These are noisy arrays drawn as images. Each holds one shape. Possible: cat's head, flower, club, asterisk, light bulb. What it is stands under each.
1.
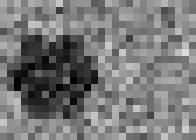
dark flower
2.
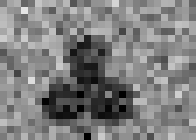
dark club
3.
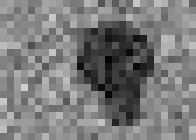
dark light bulb
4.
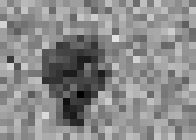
dark light bulb
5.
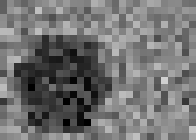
dark flower
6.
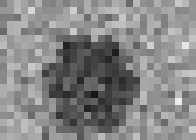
dark flower
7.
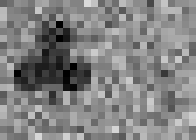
dark club
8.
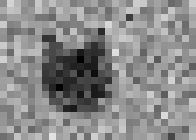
dark cat's head
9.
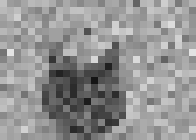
dark cat's head
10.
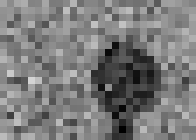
dark light bulb
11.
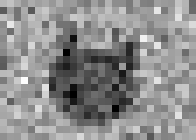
dark cat's head
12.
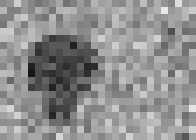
dark light bulb
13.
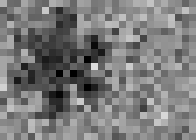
dark asterisk
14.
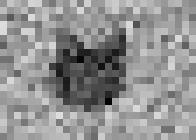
dark cat's head
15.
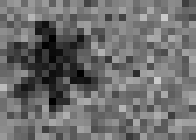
dark asterisk
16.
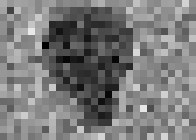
dark light bulb
